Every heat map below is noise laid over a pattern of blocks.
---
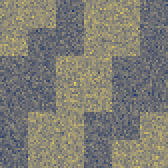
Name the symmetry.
the same after a half turn
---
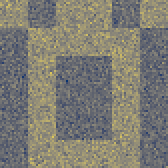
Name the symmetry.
left and right mirror each other
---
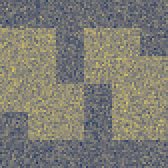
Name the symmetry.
the same after a half turn
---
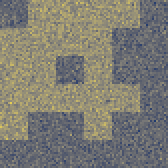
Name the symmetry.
mirrored about the diagonal from the top left
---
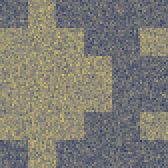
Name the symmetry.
top and bottom mirror each other
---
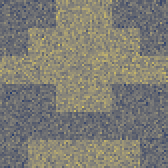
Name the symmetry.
left and right mirror each other
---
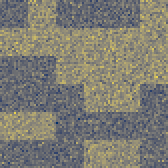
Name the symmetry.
no symmetry
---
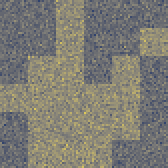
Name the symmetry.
no symmetry
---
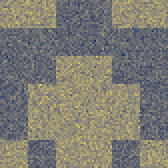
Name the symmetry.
left and right mirror each other
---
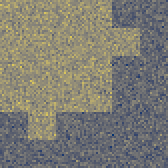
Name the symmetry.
mirrored about the diagonal from the top left
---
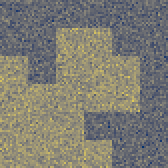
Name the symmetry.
mirrored about the diagonal from the bottom left
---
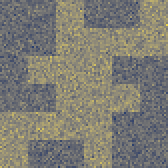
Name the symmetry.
the same after a half turn
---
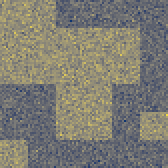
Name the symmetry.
no symmetry
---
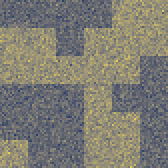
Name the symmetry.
mirrored about the diagonal from the bottom left
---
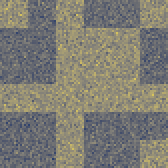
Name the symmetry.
mirrored about the diagonal from the bottom left
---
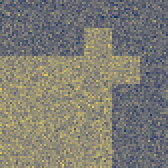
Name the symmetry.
mirrored about the diagonal from the bottom left
